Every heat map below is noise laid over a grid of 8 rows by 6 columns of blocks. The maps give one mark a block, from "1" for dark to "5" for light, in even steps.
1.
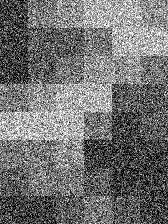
134554
122355
123443
345522
555312
334111
233211
112321
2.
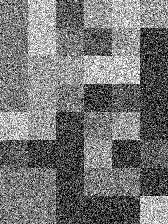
352454
353241
344551
343121
541341
211412
331331
331115
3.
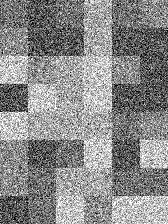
212423
311411
534531
154511
544423
312515
324422
125355
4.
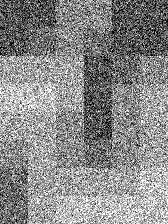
113311
123211
444123
554134
443134
343234
244445
245555
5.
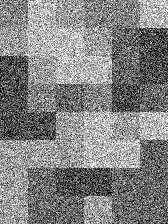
354335
455421
145521
132312
114545
444552
421122
422422
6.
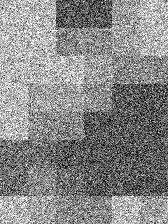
551145
553345
555433
544311
533111
221111
232111
543354
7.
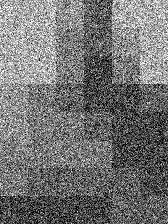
554255
553245
553135
432112
433211
333311
322221
111122
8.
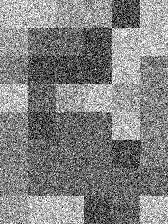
554415
422155
311153
524543
312253
322213
322222
455125
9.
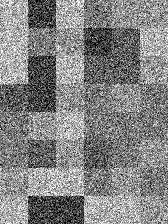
515344
534125
515224
214343
345333
324234
455343
511554
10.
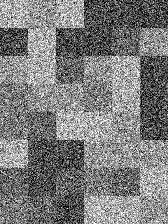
545111
151124
452451
344351
325541
511444
212325
321554
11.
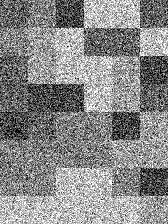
231552
345225
245541
211542
123314
333344
335531
555554
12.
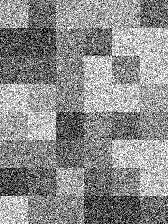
424442
113255
223535
543554
451323
332355
124235
533112
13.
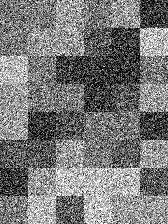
334341
344215
531113
433124
412331
224324
145552
352544
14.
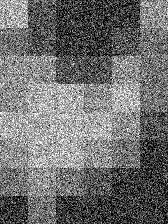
521114
321123
442243
455453
555542
455431
343211
131111
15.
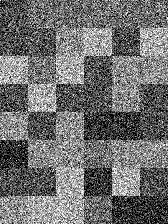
233333
224525
535244
252242
424112
144344
225152
455311
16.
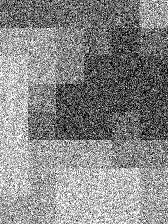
222224
443212
543111
531111
521121
544433
545554
445554
